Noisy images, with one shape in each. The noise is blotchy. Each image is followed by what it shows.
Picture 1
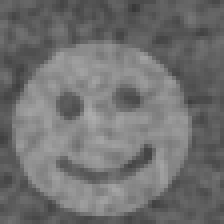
smiling face
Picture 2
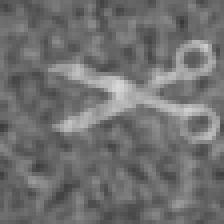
pair of scissors
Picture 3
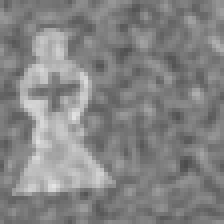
chess bishop
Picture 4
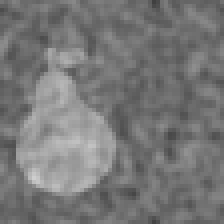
pear
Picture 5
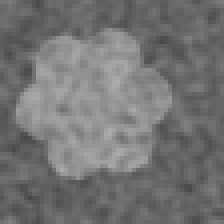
flower
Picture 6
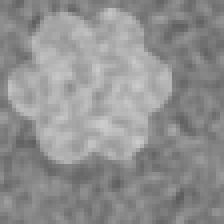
flower
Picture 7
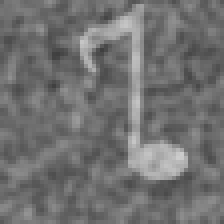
musical note
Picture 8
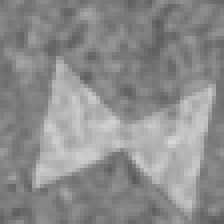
bow tie
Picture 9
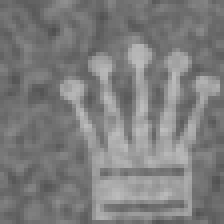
chess queen
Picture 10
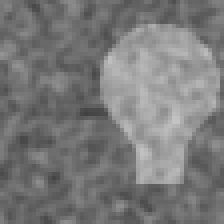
light bulb
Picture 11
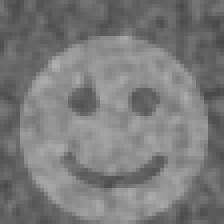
smiling face
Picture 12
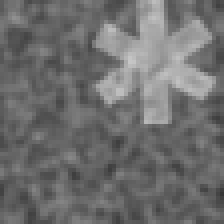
asterisk
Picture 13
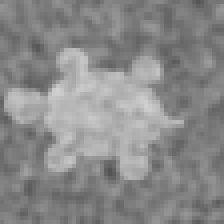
turtle
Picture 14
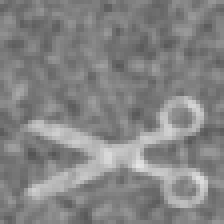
pair of scissors
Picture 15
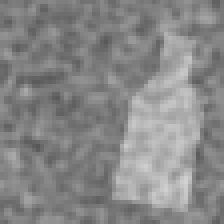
bottle
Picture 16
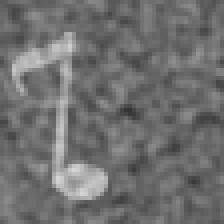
musical note
